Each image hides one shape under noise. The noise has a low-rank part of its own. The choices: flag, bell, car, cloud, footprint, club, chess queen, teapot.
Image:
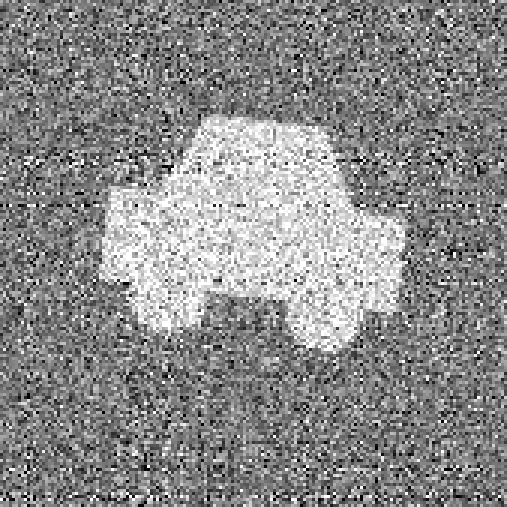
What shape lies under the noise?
car
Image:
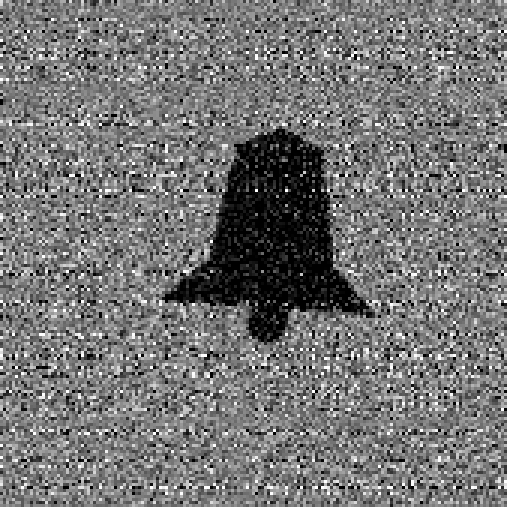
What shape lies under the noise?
bell
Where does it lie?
centre
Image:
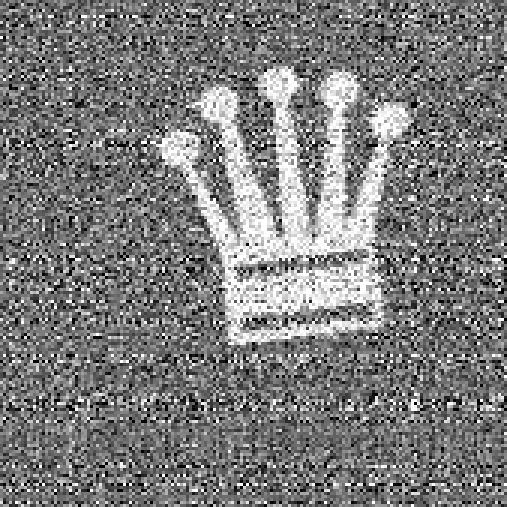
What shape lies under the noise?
chess queen
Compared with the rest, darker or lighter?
lighter
